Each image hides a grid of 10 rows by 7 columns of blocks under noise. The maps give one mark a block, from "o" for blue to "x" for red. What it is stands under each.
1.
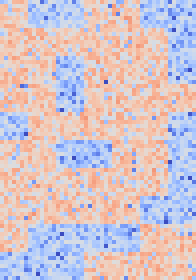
x o o x x o o
x x x x x x o
x x o x x x o
x x o x x x x
o x x x x x o
x x o o x x o
x x x x x x o
x x x x x o o
x o o o o x x
o o o x x x x
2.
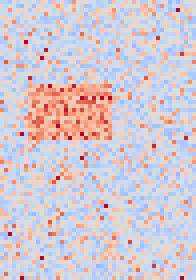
o o o o o o o
o o o o o o o
o o o o o o o
o x x x o o o
o x x x o o o
o o o o o o o
o o o o o o o
o o o o o o o
o o o o o o o
o o o o o o o
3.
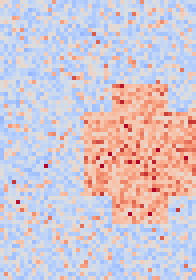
o o o o o o o
o o o o o o o
o o o o o o o
o o o o x x o
o o o x x x x
o o o x x x x
o o o x x x x
o o o o x x o
o o o o o o o
o o o o o o o
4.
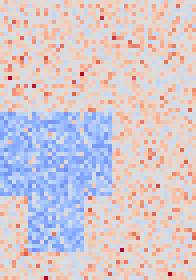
x x x x x x x
x x x x x x x
x x x x x x x
x x x x x x x
o o o o x x x
o o o o x x x
o o o o x x x
x o o x x x x
x o o x x x x
x x x x x x x
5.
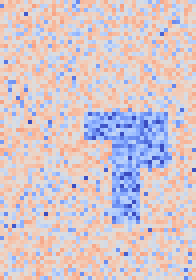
x x x x x x x
x x x x x x x
x x x x x x x
x x x x x x x
x x x o o o x
x x x x o o x
x x x x o x x
x x x x o x x
x x x x x x x
x x x x x x x
